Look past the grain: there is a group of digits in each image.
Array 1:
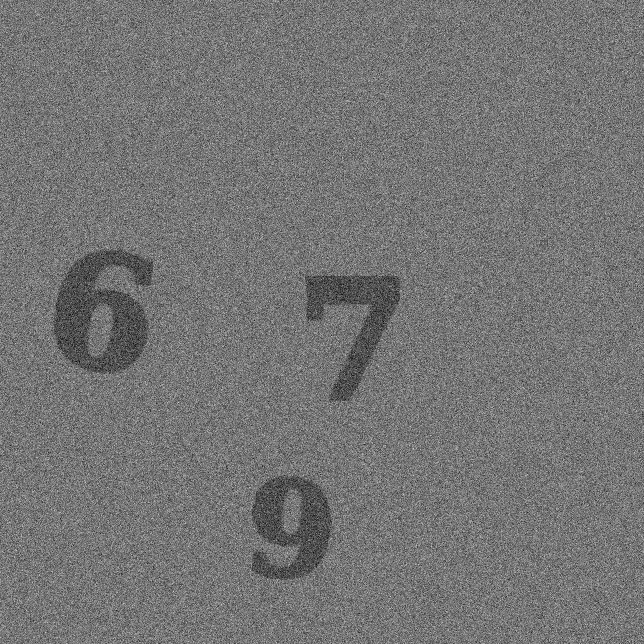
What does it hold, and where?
middle left: 6; centre: 7; bottom middle: 9
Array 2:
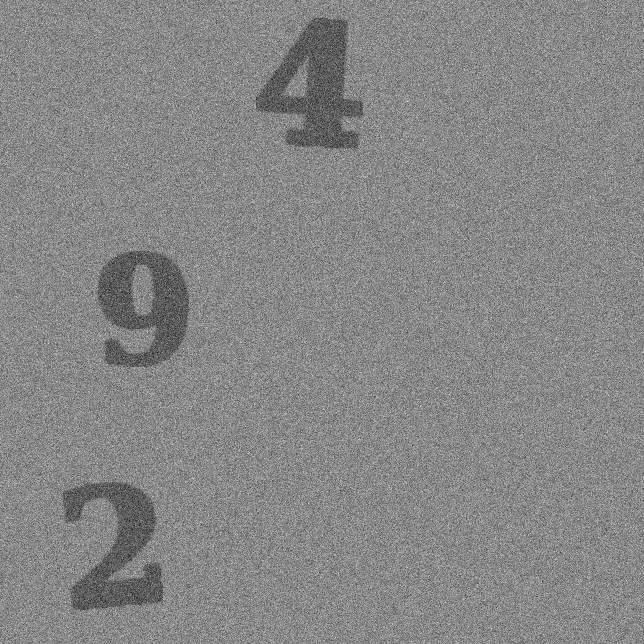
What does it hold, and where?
top middle: 4; middle left: 9; bottom left: 2
